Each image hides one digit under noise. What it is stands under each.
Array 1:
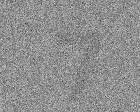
7
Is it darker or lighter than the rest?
darker
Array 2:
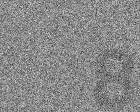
8
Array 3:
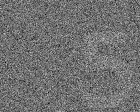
5
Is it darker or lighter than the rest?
lighter
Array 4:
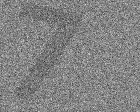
7
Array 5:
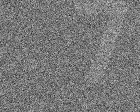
7
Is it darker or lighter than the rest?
lighter
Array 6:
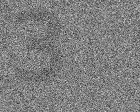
3
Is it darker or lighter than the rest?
darker
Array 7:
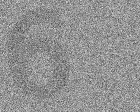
6
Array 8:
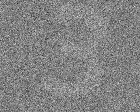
3
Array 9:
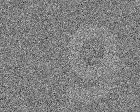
9
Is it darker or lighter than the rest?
lighter
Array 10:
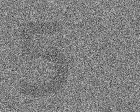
5
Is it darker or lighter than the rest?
darker
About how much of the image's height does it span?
two thirds
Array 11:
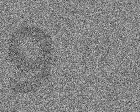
9
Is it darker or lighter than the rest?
darker
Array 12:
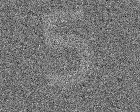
5
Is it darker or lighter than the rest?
lighter
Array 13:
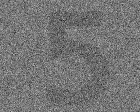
5
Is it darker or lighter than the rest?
darker
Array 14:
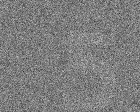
5
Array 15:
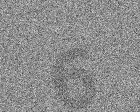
6
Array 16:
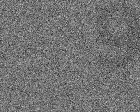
9
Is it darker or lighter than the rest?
darker
